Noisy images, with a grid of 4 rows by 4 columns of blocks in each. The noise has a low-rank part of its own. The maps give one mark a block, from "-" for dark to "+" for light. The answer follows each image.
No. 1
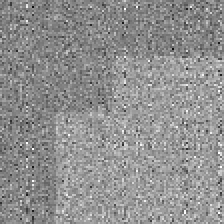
- - - -
- - + +
- + + +
- + + +
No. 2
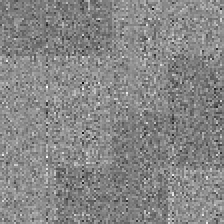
- - + +
+ + + -
+ + - -
+ - - +
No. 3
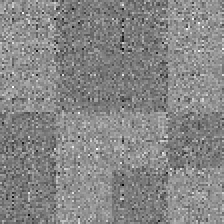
+ - - +
+ - - +
- + + -
- + - +
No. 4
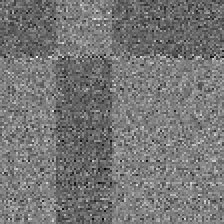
- + - -
+ - + +
+ - + +
+ - + +
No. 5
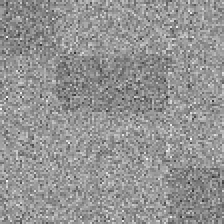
- + + +
+ - - +
+ + + +
+ + + -
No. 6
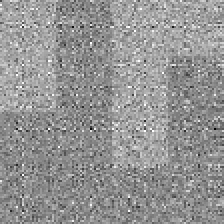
+ - + +
+ - + -
- - + -
- - - -
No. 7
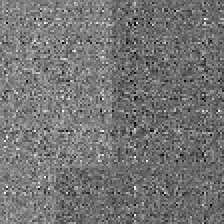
+ + - -
+ + - -
+ + - -
+ - - -
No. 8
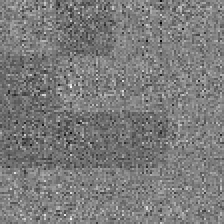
+ - + +
- + + +
- - - +
+ + + +
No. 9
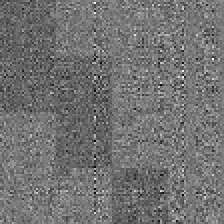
- + + +
- - + +
+ - + +
+ + - +
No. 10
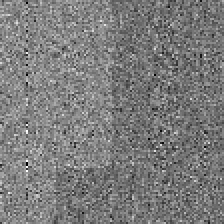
+ + - -
+ + - -
+ + - -
+ - - -
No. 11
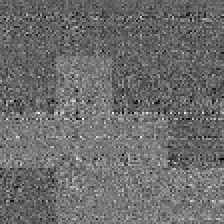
- - - -
- + - -
+ + + -
- + + +
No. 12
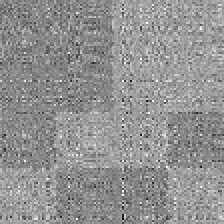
- - + +
- - + +
- + + -
+ - - +
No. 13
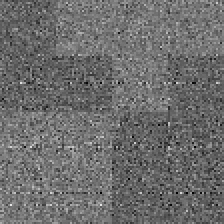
- + + +
- - + -
+ + - -
+ + - -
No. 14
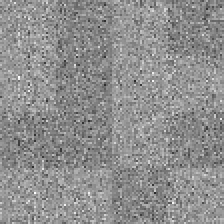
+ - + -
+ - + +
- - + -
+ + - +
